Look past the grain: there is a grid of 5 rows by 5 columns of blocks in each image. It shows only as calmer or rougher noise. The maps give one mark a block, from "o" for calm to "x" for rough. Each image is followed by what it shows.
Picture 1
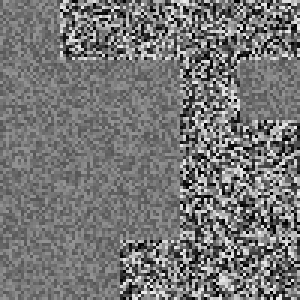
o x x x x
o o o x o
o o o x x
o o o x x
o o x x x
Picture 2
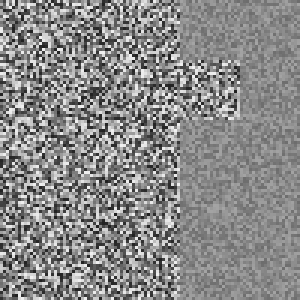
x x x o o
x x x x o
x x x o o
x x x o o
x x x o o
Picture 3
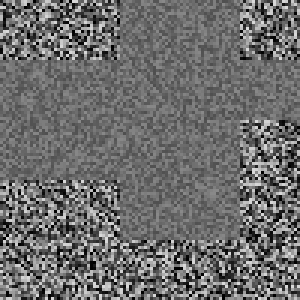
x x o o x
o o o o o
o o o o x
x x o o x
x x x x x
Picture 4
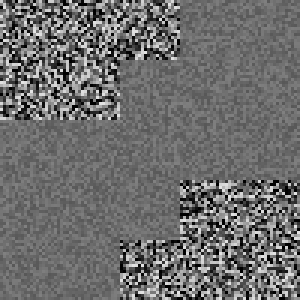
x x x o o
x x o o o
o o o o o
o o o x x
o o x x x
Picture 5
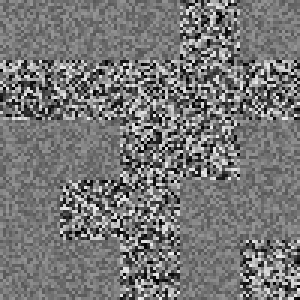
o o o x o
x x x x x
o o x x o
o x x o o
o o x o x
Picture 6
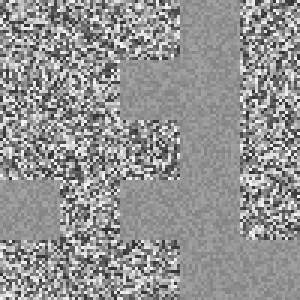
x x x o x
x x o o x
x x x o x
o x o o x
x x x o o
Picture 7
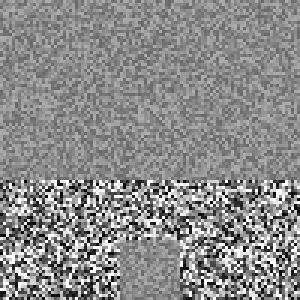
o o o o o
o o o o o
o o o o o
x x x x x
x x o x x
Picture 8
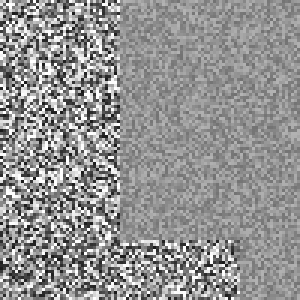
x x o o o
x x o o o
x x o o o
x x o o o
x x x x o
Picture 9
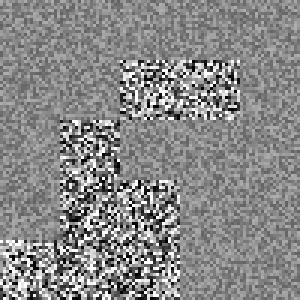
o o o o o
o o x x o
o x o o o
o x x o o
x x x o o
